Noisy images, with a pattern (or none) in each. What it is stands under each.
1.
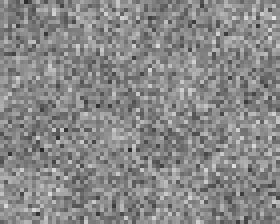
a checkerboard
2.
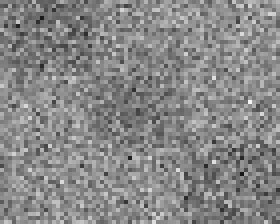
blocks along the diagonal
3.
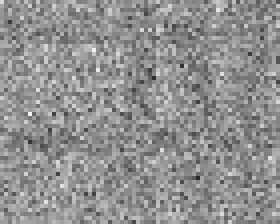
bands of rows crossing bands of columns
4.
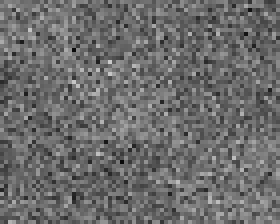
blocks along the diagonal
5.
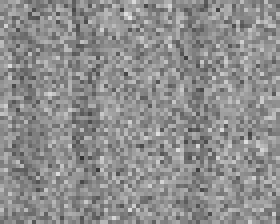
bands of columns
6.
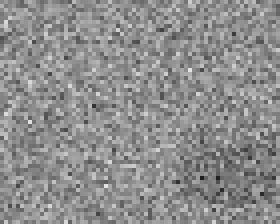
one block
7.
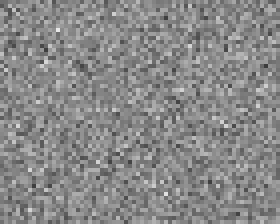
only noise
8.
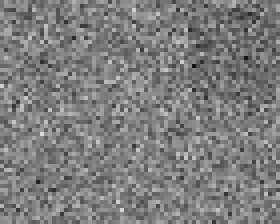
one block
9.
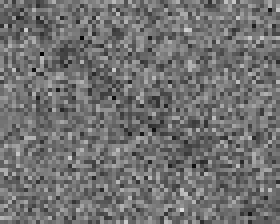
blocks along the diagonal
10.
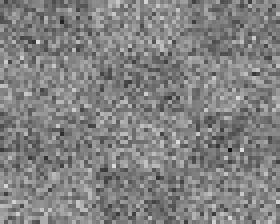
a checkerboard
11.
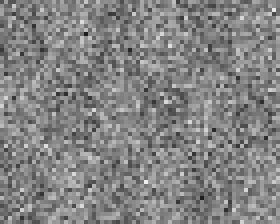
a checkerboard
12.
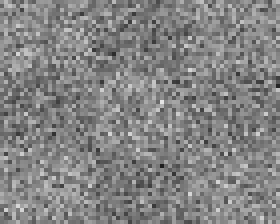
a checkerboard
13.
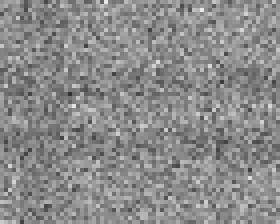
bands of rows crossing bands of columns
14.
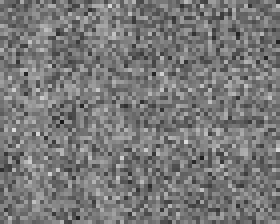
bands of rows crossing bands of columns
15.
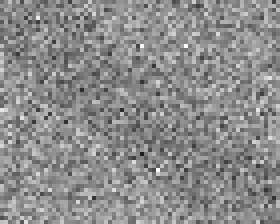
a diagonal band
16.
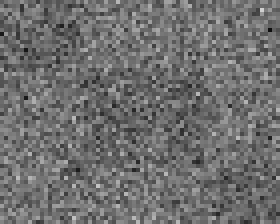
blocks along the diagonal
